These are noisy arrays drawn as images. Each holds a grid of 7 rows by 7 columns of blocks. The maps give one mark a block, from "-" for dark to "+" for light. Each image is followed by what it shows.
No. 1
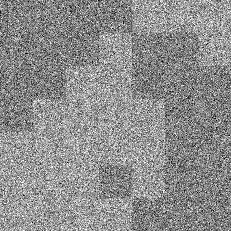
- - - - + + +
- - - + - - +
- - + + - - -
- + + + + - -
+ + + + + - -
+ + + - + - -
+ + + + - - -
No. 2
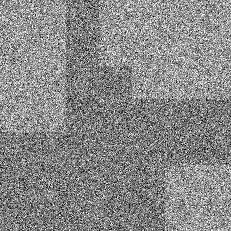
+ + - + + + +
+ + - + + + +
+ + - - + + +
+ + - - - - -
- - - - - - -
- - - - - + +
- - - - - + +
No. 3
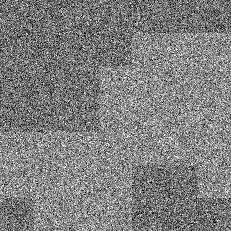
- - - - - - -
- - - - + + +
- - - + + + +
- - - + + + +
+ + + + + + +
+ + + + - - +
- + + + - - -
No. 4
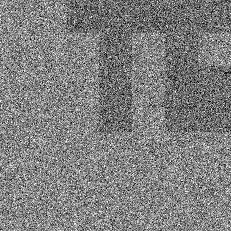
+ + - - - - -
+ + + - + - +
+ + + - + - -
+ + + - + - -
+ + + + + + +
+ + + + + + +
+ + + + + + +
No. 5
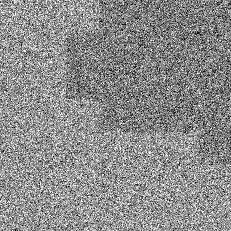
+ + + - - - -
+ + - - - - -
+ + - - - - -
+ + + - - - -
+ + + + + + -
+ + + + + + +
+ + + + + + +
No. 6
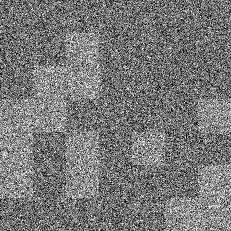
- - - - - - -
- - + - - - -
- + + - - - -
+ + - - - - +
+ - + - + - -
+ - + - - - +
- - - - - + +
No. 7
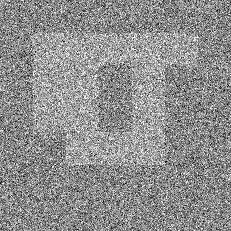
- - - - - - -
- + + + + + -
- + + - + - -
- + + - + - -
- - + + + - -
- - - - - - -
- - - - - - -
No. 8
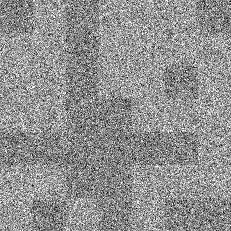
- + - + + + -
+ + - + + + +
+ + - + + - +
+ + - - + + +
- - - - - - +
+ + - - + + +
+ - + - + - -
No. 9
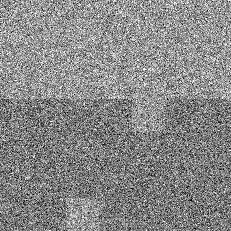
+ + + + + + +
+ + + + + + +
+ + + + + + +
- - - - + - -
- - - - - - -
- - - - - - -
- - + - - - -
